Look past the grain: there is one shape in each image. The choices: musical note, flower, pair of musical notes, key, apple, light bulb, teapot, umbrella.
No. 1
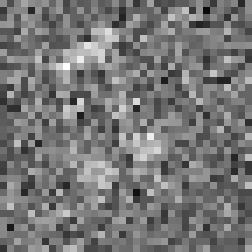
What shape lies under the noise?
pair of musical notes
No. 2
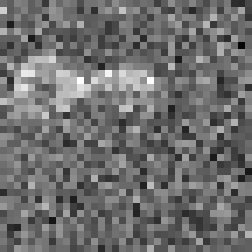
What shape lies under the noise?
key
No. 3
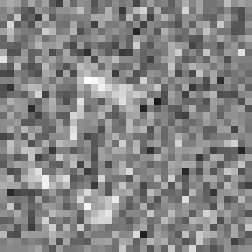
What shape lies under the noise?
pair of musical notes
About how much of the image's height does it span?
two thirds
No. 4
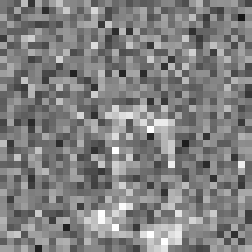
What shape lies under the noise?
pair of musical notes
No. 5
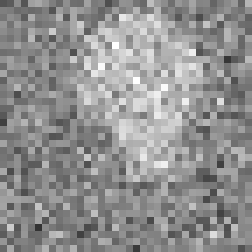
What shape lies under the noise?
light bulb
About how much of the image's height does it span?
two thirds
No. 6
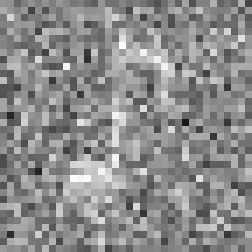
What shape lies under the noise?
musical note
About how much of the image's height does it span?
two thirds
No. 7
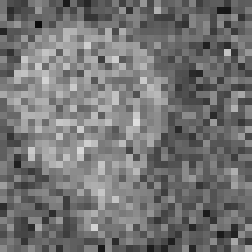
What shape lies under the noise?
light bulb
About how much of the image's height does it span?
nearly all
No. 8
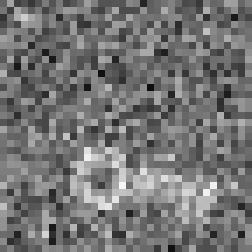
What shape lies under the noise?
key
